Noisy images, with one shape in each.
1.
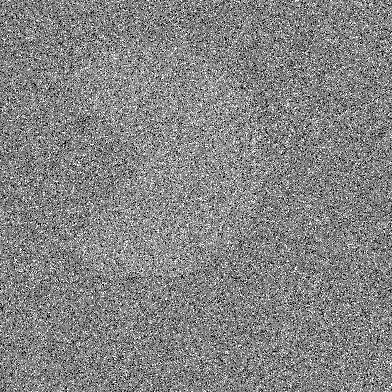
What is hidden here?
light disc with a wedge cut out
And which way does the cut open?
left
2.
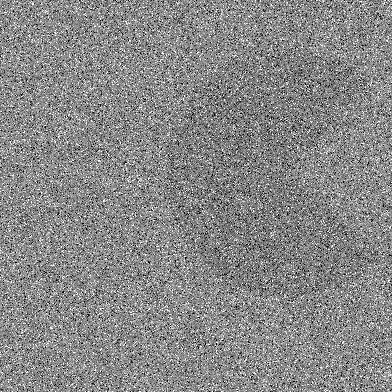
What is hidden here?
dark disc with a wedge cut out
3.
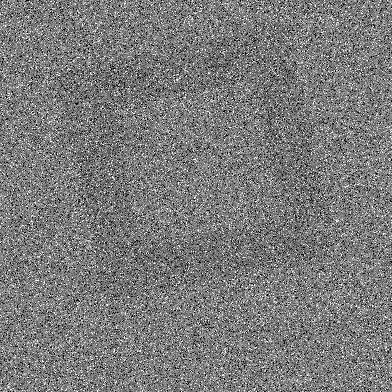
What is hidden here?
dark square frame
